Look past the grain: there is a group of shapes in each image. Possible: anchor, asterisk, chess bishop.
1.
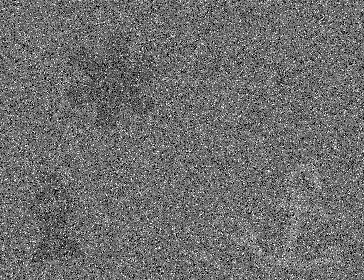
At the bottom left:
chess bishop
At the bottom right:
anchor
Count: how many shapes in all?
3
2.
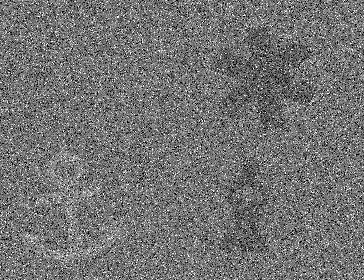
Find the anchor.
bottom left
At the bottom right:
chess bishop
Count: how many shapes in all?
3
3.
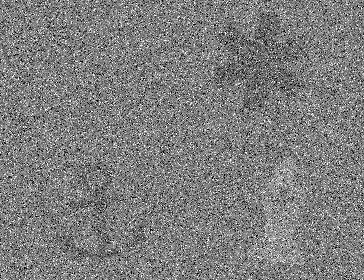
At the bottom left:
anchor
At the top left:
nothing
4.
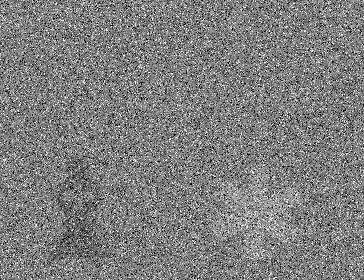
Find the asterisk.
bottom right
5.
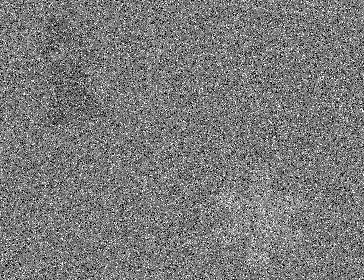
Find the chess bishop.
top left
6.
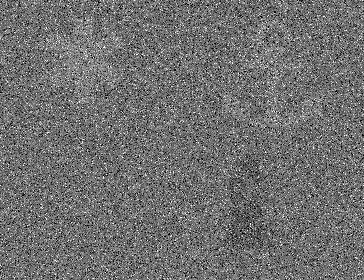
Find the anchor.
top right
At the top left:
asterisk
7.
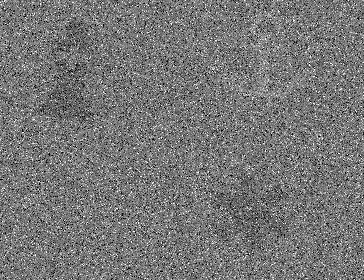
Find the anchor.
top right
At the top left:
chess bishop
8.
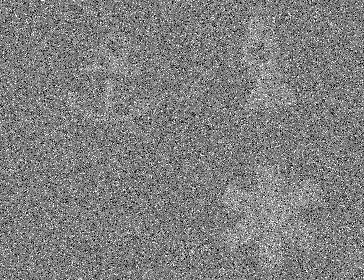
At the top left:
anchor
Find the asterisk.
bottom right
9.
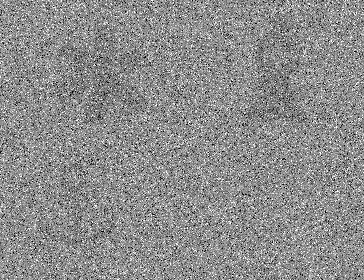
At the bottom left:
anchor
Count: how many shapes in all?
3
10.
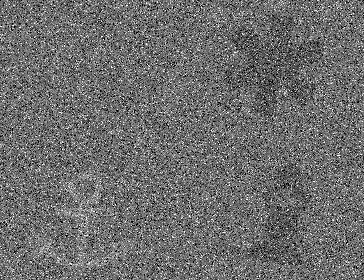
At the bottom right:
chess bishop
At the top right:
asterisk
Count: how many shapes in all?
3
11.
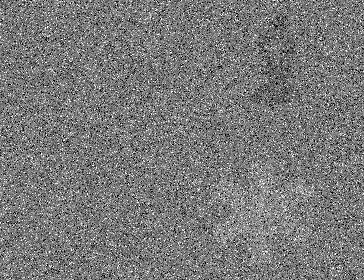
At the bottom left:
nothing
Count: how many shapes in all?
2
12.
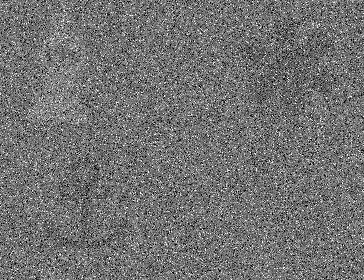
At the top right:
asterisk
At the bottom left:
anchor
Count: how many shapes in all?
3
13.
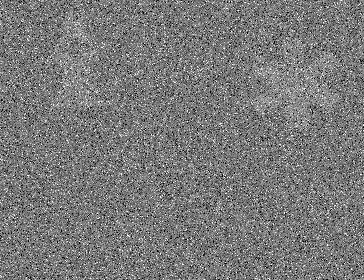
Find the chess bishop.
top left
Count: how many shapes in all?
2
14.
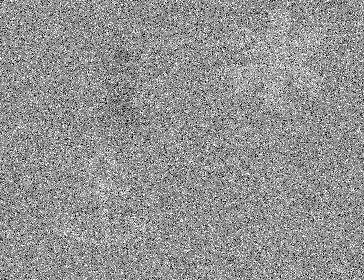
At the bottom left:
anchor
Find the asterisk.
top right
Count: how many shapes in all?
3
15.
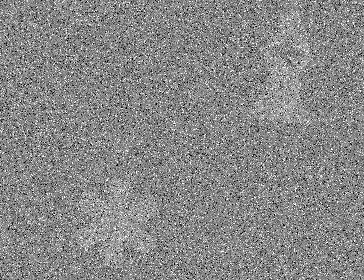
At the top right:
chess bishop
